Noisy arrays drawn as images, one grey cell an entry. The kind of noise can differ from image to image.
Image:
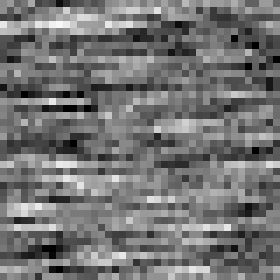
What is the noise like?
streaked along the rows
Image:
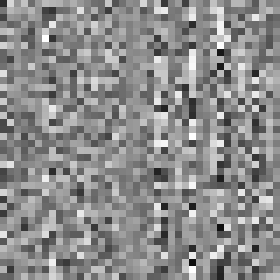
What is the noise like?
columns of uneven size
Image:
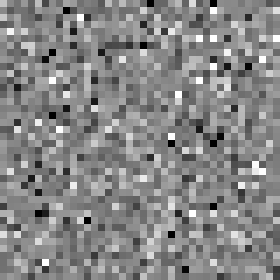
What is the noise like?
heavy tails
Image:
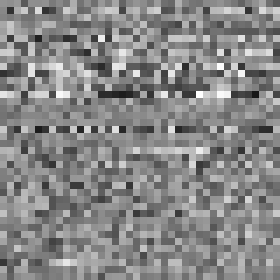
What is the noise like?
rows of uneven size
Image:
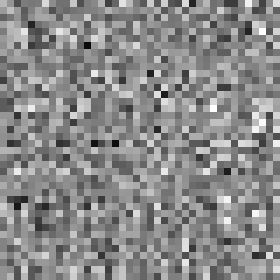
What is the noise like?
low rank plus noise
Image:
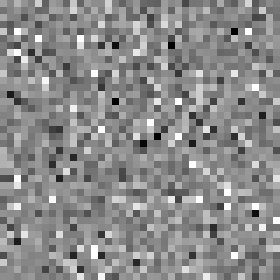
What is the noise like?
heavy tails
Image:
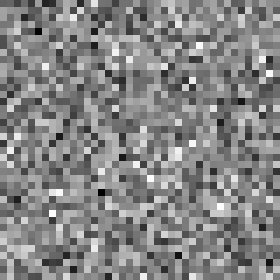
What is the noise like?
independent entries
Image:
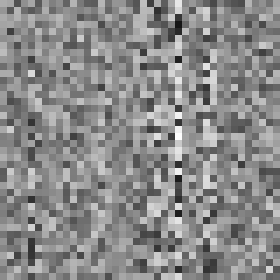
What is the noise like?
columns of uneven size
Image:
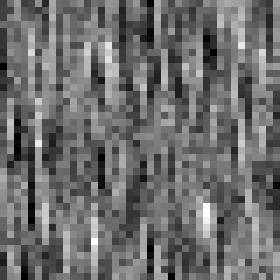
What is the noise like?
streaked along the columns
